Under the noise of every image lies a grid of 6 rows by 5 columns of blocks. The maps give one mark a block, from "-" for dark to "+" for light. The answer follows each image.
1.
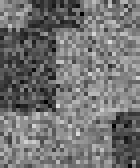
+ - - + +
- - + + +
- - + + +
- - + + +
+ + + + -
+ + + + -
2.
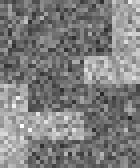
- - - - +
- - - - +
- - - + +
+ - - - -
+ + + - -
+ - - - -
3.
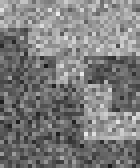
+ + + + +
- + + + +
- - + - -
- - - + -
- - - + +
- - - - -
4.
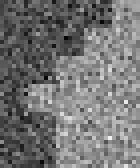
- - - - +
- - - + +
- - + + +
- + + + +
- - + + +
- - + + +
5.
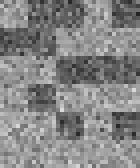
+ - - + -
- - + + +
+ + - - -
+ - + + +
+ + - + -
+ + + + +
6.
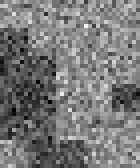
+ + + + +
- + + + +
- - + + +
- - + + -
- - + + +
+ - - + +
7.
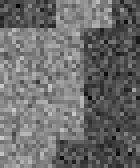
- - + + -
+ + + - -
+ + + - -
+ + + - -
+ + + - -
+ + - - -
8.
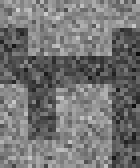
+ + + + +
- + + + -
- - - - -
+ - + + -
+ - + + -
+ + + + -
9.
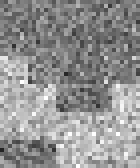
- - - - -
- - - - -
+ - - - -
+ + - - +
+ + + + +
- - + + +
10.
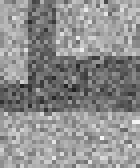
+ - + + +
+ - + + +
+ - - - -
- - - - -
+ + + + +
+ + + + +
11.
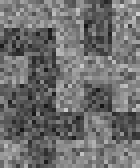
+ + + - +
- - + - +
+ - + + +
- - + - +
- - - + -
+ - + + +
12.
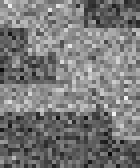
+ + + - -
- + + + +
- - + + +
+ + + + +
- - - - +
- - - - -
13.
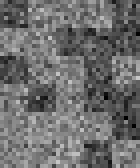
- + + + -
+ + - - -
- + + - +
+ - + - -
+ + + + -
+ + + - +
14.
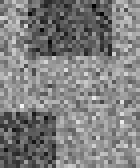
+ - - - +
+ - - - +
+ + + + +
+ + + + +
- - + + +
- - + + +
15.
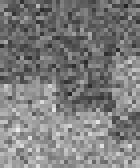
- - - - -
- - - - -
- - - - +
+ + - - +
+ + + + -
+ + + + +
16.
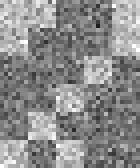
+ + - - +
+ - - - +
- - - + -
- - + - -
- + - - -
+ - + - -
